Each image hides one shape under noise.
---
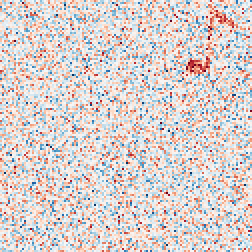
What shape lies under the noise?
musical note
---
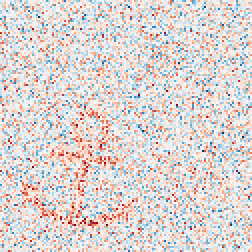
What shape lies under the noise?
anchor
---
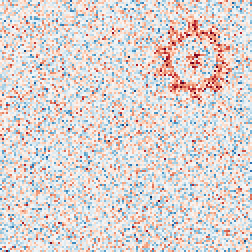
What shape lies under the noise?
gear
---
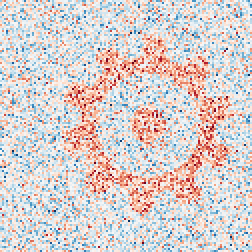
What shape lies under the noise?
gear
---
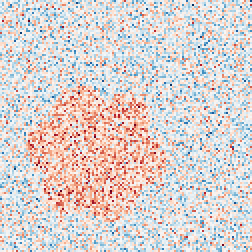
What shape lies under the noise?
flower
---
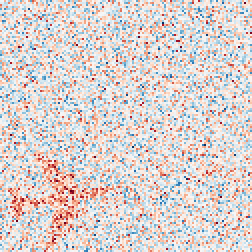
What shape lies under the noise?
airplane
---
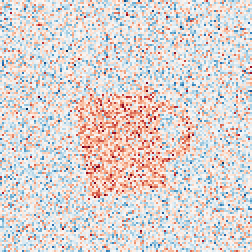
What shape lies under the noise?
cup
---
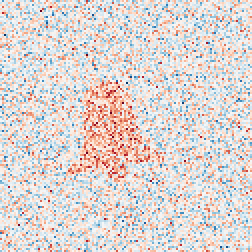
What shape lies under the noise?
bell
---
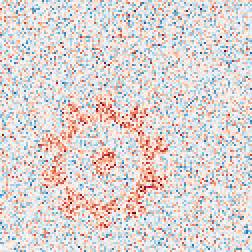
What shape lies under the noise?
gear
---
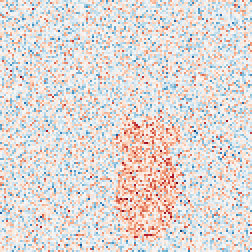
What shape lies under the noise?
footprint
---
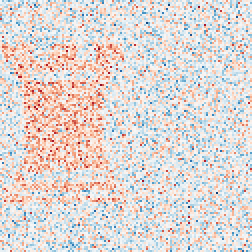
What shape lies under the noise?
chess rook
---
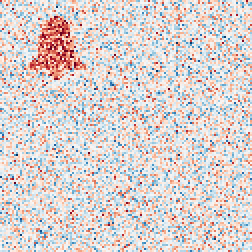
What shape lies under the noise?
bell
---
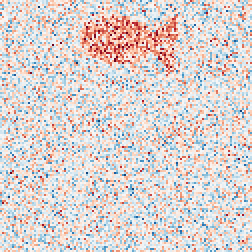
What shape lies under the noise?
fish
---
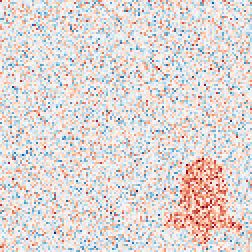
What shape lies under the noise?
bell
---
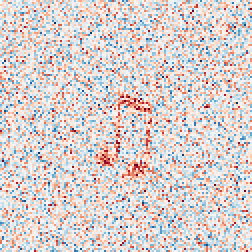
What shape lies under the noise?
pair of musical notes
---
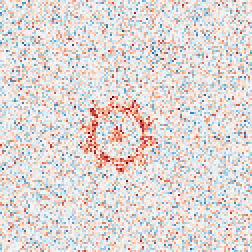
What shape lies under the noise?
gear
